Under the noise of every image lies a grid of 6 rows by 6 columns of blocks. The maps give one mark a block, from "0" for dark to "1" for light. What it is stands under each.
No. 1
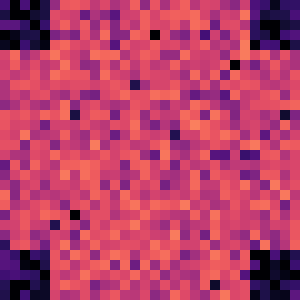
0 1 1 1 1 0
1 1 1 1 1 1
1 1 1 1 1 1
1 1 1 1 1 1
1 1 1 1 1 1
0 1 1 1 1 0
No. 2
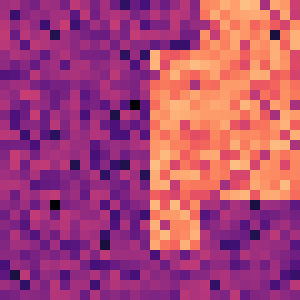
0 0 0 0 1 1
0 0 0 1 1 1
0 0 0 1 1 1
0 0 0 1 1 1
0 0 0 1 0 0
0 0 0 0 0 0
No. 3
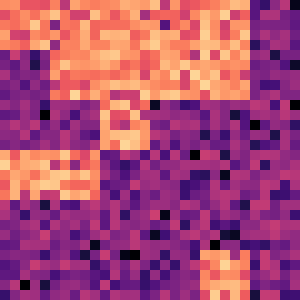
1 1 1 1 1 0
0 1 1 1 1 0
0 0 1 0 0 0
1 1 0 0 0 0
0 0 0 0 0 0
0 0 0 0 1 0
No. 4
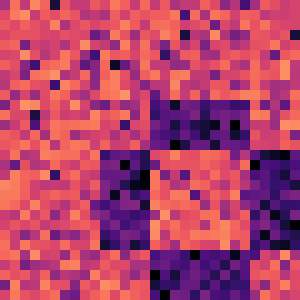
1 1 1 1 1 1
1 1 1 1 1 1
1 1 1 0 0 1
1 1 0 1 1 0
1 1 0 1 1 0
1 1 1 0 0 1
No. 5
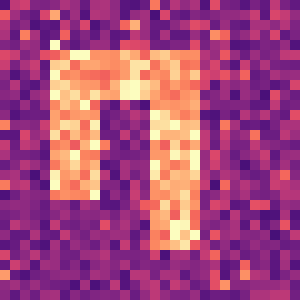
0 0 0 0 0 0
0 1 1 1 0 0
0 1 0 1 0 0
0 1 0 1 0 0
0 0 0 1 0 0
0 0 0 0 0 0
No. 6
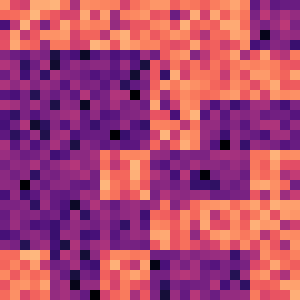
1 1 1 1 1 0
0 0 0 1 1 1
0 0 0 1 0 0
0 0 1 0 0 1
0 0 0 1 1 1
1 0 1 0 0 1
